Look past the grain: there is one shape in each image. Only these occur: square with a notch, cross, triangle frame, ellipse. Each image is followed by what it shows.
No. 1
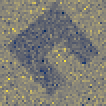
dark square with a notch
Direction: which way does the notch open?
down and right
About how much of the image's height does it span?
nearly all
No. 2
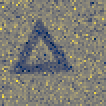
dark triangle frame
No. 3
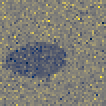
dark ellipse
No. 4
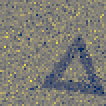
dark triangle frame
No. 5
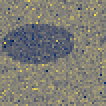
dark ellipse
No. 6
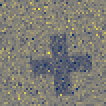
dark cross
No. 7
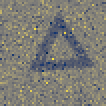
dark triangle frame
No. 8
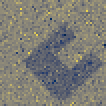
dark square with a notch
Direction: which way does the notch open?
up and right
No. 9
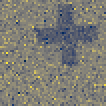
dark cross
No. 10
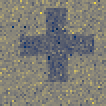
dark cross
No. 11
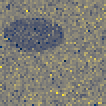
dark ellipse
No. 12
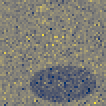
dark ellipse
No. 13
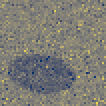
dark ellipse
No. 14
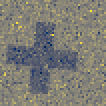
dark cross
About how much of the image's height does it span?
two thirds
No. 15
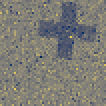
dark cross
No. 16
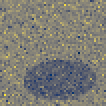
dark ellipse
